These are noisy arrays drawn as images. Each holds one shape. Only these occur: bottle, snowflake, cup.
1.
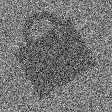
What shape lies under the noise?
cup
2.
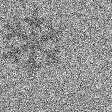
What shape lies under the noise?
snowflake
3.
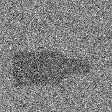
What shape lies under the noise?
bottle
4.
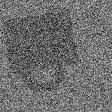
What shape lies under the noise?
cup
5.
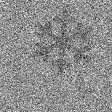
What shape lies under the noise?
snowflake
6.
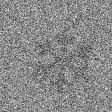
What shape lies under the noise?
snowflake
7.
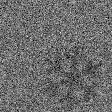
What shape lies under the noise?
snowflake
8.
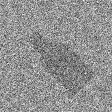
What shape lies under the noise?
bottle
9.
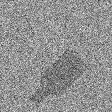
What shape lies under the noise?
bottle
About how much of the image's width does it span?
half
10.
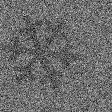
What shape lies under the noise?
snowflake
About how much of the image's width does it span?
two thirds
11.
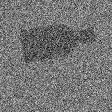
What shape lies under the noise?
bottle
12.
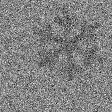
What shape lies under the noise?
snowflake
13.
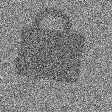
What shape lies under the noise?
cup
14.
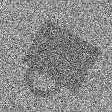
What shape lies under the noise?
cup
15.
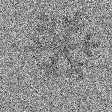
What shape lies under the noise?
snowflake
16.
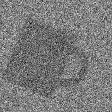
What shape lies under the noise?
cup
